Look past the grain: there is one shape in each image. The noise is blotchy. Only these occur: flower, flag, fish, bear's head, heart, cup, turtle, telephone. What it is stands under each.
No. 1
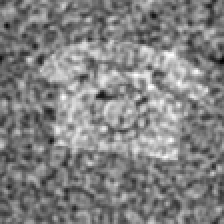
telephone
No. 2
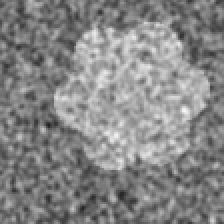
flower
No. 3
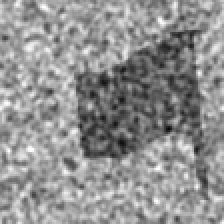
flag
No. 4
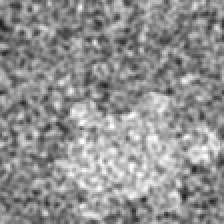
turtle
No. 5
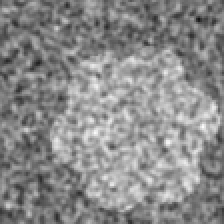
flower
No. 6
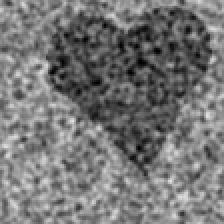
heart
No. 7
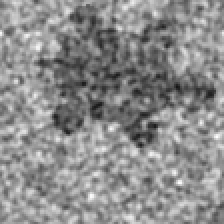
turtle
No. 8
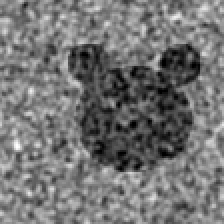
bear's head
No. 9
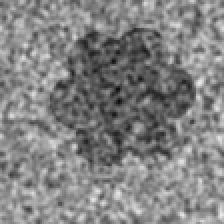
flower
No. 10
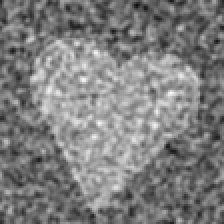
heart
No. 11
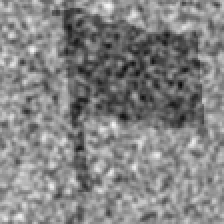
flag
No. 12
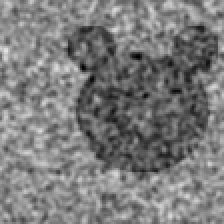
bear's head
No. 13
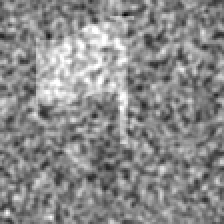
flag
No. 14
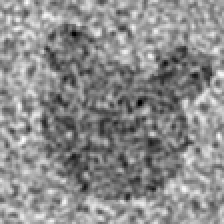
bear's head
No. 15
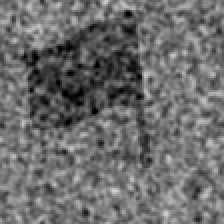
flag
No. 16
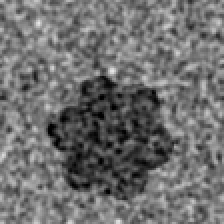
flower
